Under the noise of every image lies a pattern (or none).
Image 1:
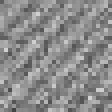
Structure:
diagonal stripes
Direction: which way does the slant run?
bottom left to top right
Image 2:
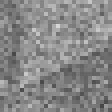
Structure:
spokes from one point
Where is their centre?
bottom left
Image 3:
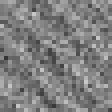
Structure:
diagonal stripes
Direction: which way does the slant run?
top left to bottom right
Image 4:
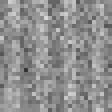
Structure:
vertical stripes
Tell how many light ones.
4
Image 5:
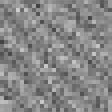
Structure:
diagonal stripes
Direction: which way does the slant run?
top left to bottom right
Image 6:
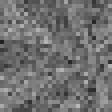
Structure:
spokes from one point
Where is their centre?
middle right
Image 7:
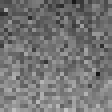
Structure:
a smooth slope
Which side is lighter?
bottom
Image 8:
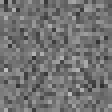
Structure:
only noise
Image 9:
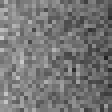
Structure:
a smooth slope
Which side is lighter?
left
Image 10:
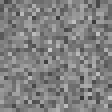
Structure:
only noise
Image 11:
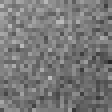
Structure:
a smooth slope
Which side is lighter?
top left
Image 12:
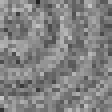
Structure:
rings round one point
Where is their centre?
top left
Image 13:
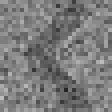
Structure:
a wavy band
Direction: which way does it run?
top to bottom
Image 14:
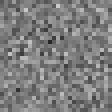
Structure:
only noise
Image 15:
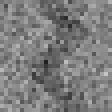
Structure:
a wavy band
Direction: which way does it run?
top to bottom
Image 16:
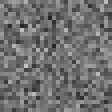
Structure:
only noise
